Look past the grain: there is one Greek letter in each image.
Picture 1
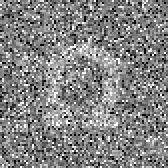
omega
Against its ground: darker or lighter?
lighter
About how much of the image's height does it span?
half
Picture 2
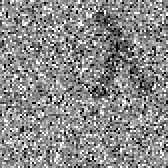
lambda
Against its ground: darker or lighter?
darker
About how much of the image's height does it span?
half
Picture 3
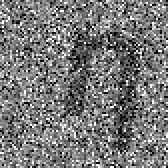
eta
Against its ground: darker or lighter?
darker
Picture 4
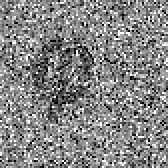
phi
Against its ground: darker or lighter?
darker
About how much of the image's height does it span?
half
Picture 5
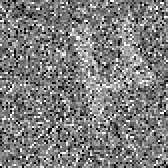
mu
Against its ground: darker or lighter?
lighter
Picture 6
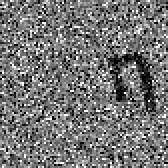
eta
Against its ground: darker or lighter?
darker
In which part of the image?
middle right
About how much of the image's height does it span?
a third
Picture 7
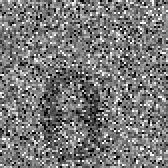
theta
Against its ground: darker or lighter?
darker
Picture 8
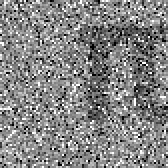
pi
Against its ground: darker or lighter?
darker
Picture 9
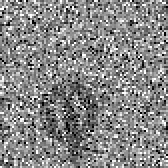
phi
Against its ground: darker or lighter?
darker
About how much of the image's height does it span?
half
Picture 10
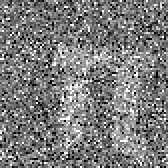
pi
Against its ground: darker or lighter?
lighter
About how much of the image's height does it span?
two thirds
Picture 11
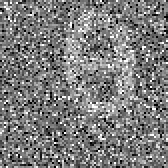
theta
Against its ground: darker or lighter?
lighter
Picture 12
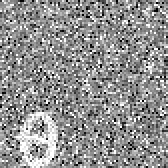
theta
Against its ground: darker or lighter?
lighter
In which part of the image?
bottom left
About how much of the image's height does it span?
a third
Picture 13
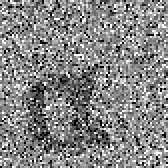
alpha
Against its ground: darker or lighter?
darker
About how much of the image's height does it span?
half
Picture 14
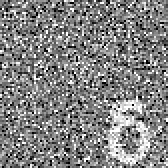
delta
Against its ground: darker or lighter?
lighter
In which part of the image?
bottom right
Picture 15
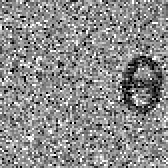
theta
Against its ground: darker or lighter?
darker
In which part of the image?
middle right
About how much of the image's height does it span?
a third
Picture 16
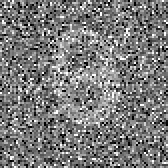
theta
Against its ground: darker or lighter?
lighter
